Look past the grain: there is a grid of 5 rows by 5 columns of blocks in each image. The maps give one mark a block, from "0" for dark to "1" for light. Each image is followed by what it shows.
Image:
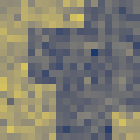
1 1 1 0 0
1 0 0 0 0
1 0 0 0 0
1 1 0 0 0
1 1 0 0 1
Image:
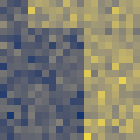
0 1 1 1 1
0 0 0 1 1
0 0 0 1 1
0 0 0 1 1
0 0 0 1 1
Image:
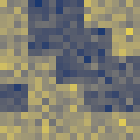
1 0 0 1 1
1 0 0 0 1
1 1 0 0 0
0 1 1 0 0
1 1 1 1 1
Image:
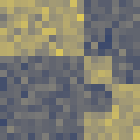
1 1 1 0 0
1 1 1 0 0
0 0 0 1 0
0 0 0 0 1
0 0 0 1 1
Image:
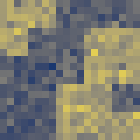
1 1 0 0 0
1 0 0 1 1
0 0 0 1 1
0 0 1 1 0
0 0 1 1 1
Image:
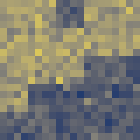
1 1 0 1 1
1 1 1 1 1
1 1 1 0 0
1 0 0 0 0
0 0 0 0 0
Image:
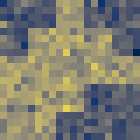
0 0 1 0 0
0 1 1 1 0
1 1 1 1 1
1 1 1 0 0
1 1 0 0 0
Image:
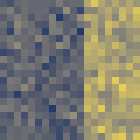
0 0 0 1 1
0 0 0 1 1
0 0 0 1 1
0 0 0 1 1
0 0 0 1 1
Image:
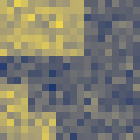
1 1 1 0 0
1 1 1 0 0
0 0 0 0 0
1 0 0 0 0
1 1 0 0 0
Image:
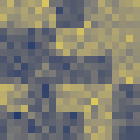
1 1 0 1 1
0 0 1 1 1
0 0 0 0 1
1 0 1 1 0
0 0 0 1 0
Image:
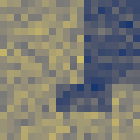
1 1 1 0 0
1 1 1 0 0
1 1 1 0 0
1 1 0 0 1
1 1 1 1 1
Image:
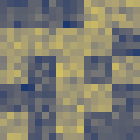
0 0 0 1 1
1 1 1 1 0
1 0 1 0 1
0 0 1 1 0
1 0 1 0 0
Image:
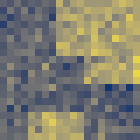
0 0 1 1 1
0 0 1 1 1
0 0 0 1 1
0 0 0 0 0
0 1 1 0 0
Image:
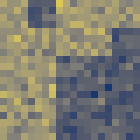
1 0 1 1 1
1 1 1 1 0
1 1 0 0 0
1 1 0 0 0
1 1 0 0 0
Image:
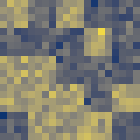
1 0 1 0 0
0 0 0 1 0
1 1 0 0 0
1 1 1 0 1
0 1 1 1 0
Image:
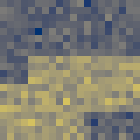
0 0 0 0 0
0 0 0 0 0
0 1 1 1 1
1 1 1 1 1
1 1 1 0 0
